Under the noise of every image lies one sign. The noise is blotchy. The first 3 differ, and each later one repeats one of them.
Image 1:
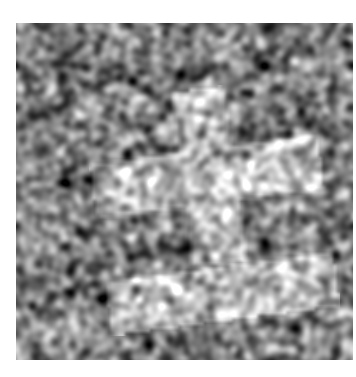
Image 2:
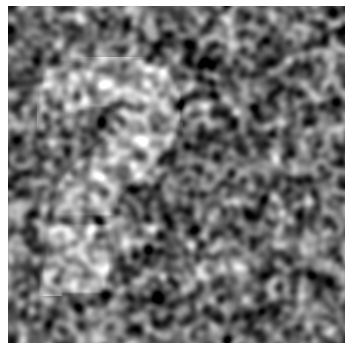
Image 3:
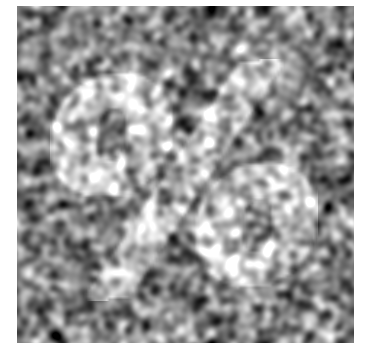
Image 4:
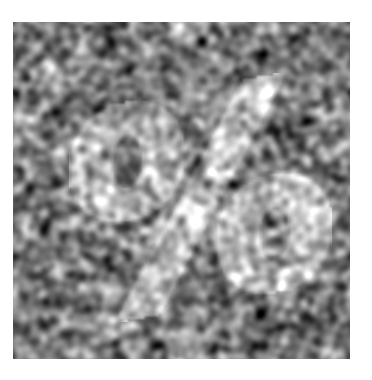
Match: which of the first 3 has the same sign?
3
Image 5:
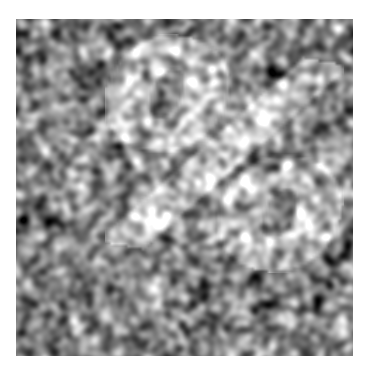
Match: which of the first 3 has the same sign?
3
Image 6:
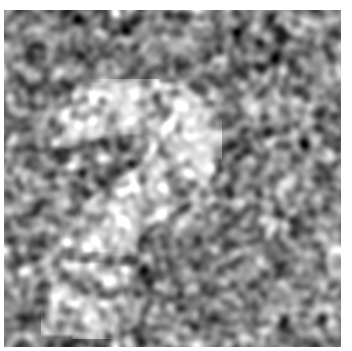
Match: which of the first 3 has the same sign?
2
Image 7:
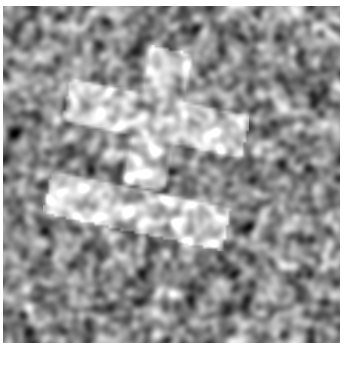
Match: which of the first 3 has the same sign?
1
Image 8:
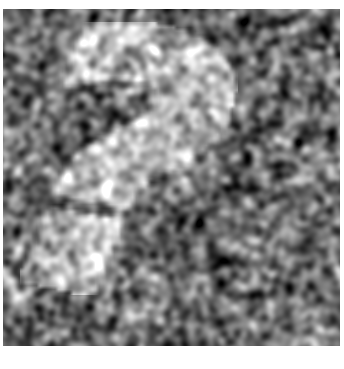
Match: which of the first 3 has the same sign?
2
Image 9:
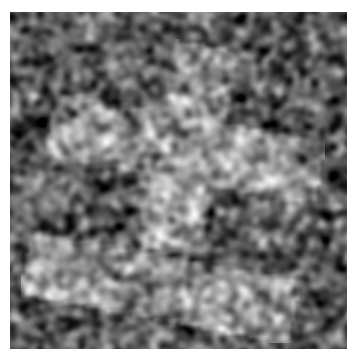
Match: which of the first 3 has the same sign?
1
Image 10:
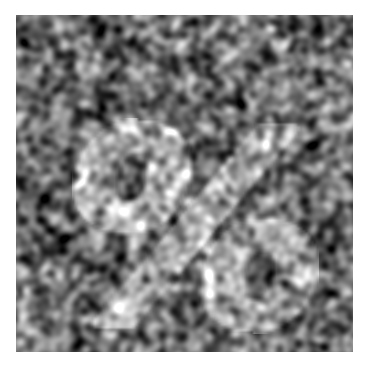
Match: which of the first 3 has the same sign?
3
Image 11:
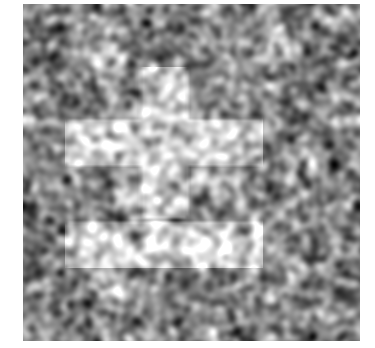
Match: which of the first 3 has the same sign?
1
